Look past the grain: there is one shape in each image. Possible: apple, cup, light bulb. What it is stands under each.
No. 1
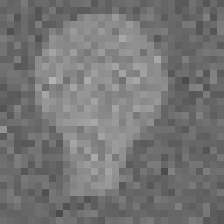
light bulb
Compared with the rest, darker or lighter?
lighter
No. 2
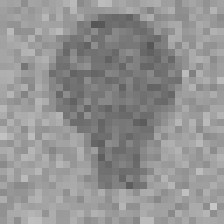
light bulb
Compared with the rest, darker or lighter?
darker
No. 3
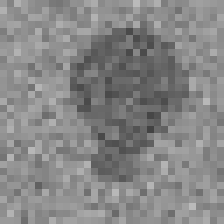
light bulb
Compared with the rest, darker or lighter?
darker
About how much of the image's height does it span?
two thirds
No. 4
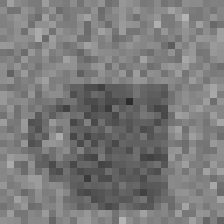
cup
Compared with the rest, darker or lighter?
darker
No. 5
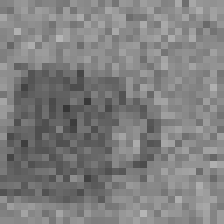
cup
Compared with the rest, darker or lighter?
darker
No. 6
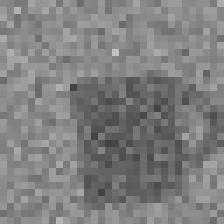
cup
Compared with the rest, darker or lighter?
darker
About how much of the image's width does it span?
two thirds
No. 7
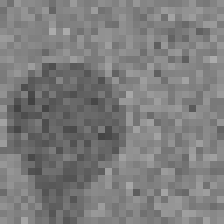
light bulb
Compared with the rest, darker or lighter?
darker
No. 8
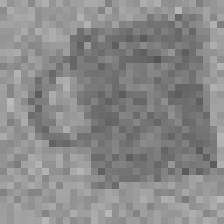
cup
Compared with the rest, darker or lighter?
darker
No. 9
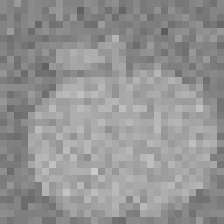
apple
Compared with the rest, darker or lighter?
lighter
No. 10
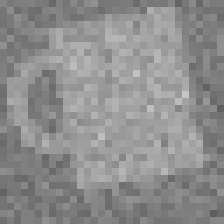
cup
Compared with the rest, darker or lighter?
lighter
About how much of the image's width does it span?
nearly all
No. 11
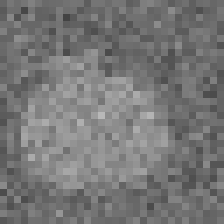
apple
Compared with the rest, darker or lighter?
lighter
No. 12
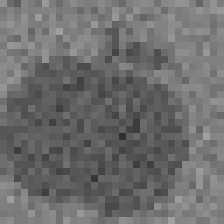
apple
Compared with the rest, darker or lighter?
darker
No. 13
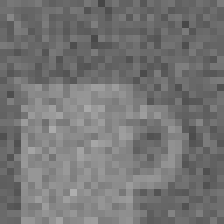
cup
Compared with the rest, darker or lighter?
lighter
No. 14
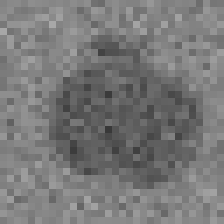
apple
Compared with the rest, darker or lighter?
darker
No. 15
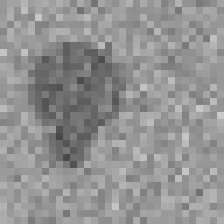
light bulb
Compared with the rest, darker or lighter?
darker
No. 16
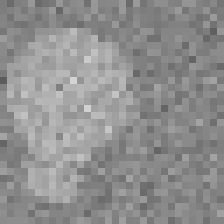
light bulb
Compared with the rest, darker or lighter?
lighter
